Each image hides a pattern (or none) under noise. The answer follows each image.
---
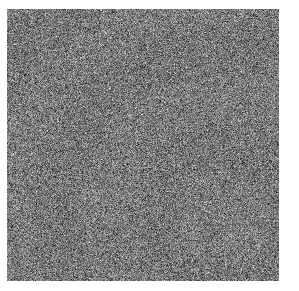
rings round one point
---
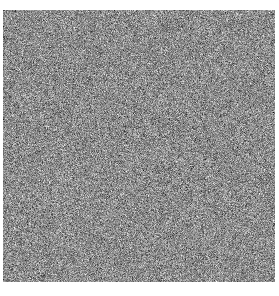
only noise
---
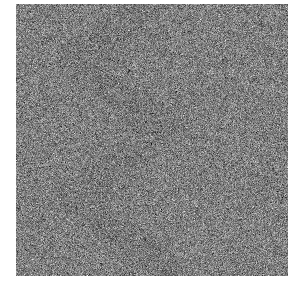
a wavy band
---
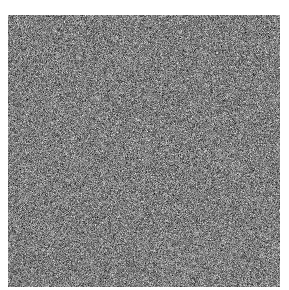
only noise
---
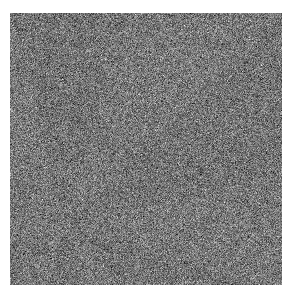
spokes from one point
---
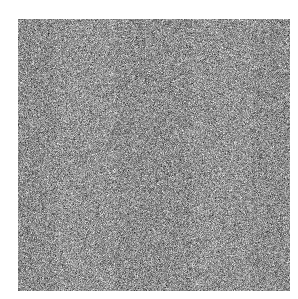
vertical stripes
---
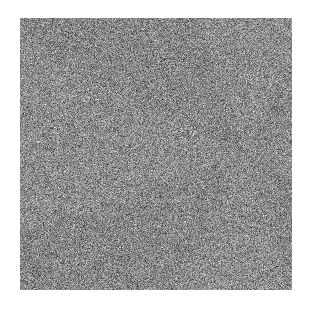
spokes from one point
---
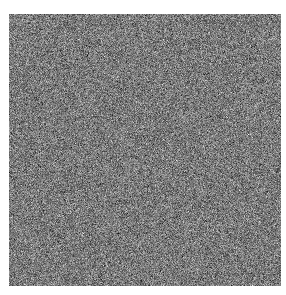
only noise
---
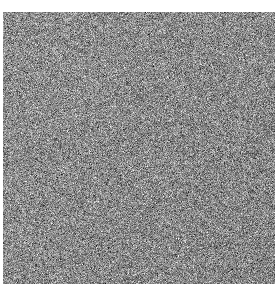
a smooth slope
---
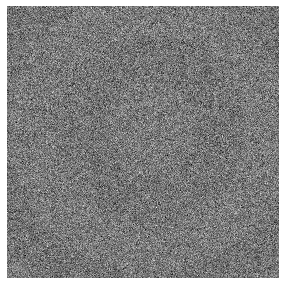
rings round one point
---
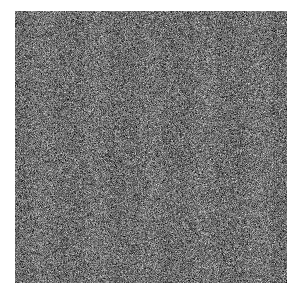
vertical stripes
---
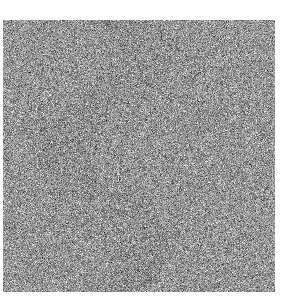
a wavy band
